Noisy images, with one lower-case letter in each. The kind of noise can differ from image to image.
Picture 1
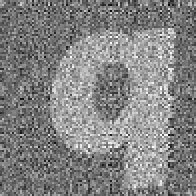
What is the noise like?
low rank plus noise
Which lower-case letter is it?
q
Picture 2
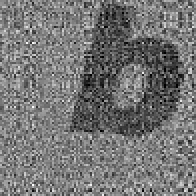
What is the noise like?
low rank plus noise
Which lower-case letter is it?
b
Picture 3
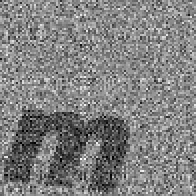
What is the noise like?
low rank plus noise
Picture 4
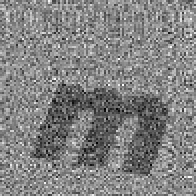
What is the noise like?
low rank plus noise
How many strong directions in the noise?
two
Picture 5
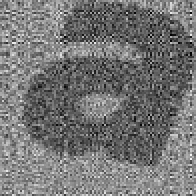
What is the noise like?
low rank plus noise
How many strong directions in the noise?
one
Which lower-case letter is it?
a
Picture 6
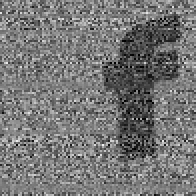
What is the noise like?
rows of uneven size
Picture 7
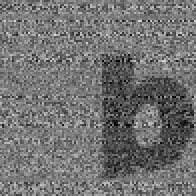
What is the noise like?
rows of uneven size
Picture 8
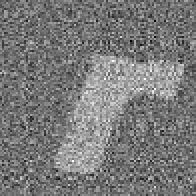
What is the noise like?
low rank plus noise
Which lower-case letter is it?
r
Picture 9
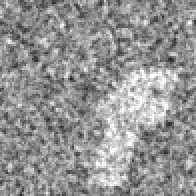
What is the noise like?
blotchy
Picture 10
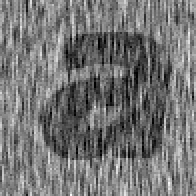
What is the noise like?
streaked along the columns
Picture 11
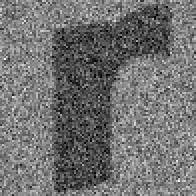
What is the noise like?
independent entries
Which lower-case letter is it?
r
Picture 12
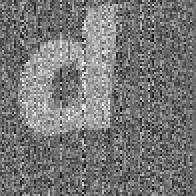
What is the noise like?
columns of uneven size
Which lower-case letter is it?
d
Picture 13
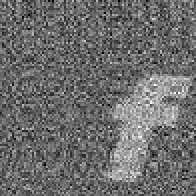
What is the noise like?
low rank plus noise
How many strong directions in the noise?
three or four
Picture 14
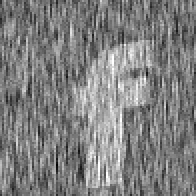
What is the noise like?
streaked along the columns
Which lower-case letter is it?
f
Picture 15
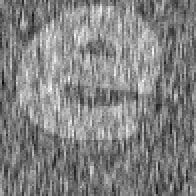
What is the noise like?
streaked along the columns
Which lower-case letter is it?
e
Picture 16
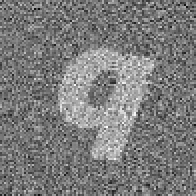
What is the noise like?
low rank plus noise
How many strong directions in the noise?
three or four
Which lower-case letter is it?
q
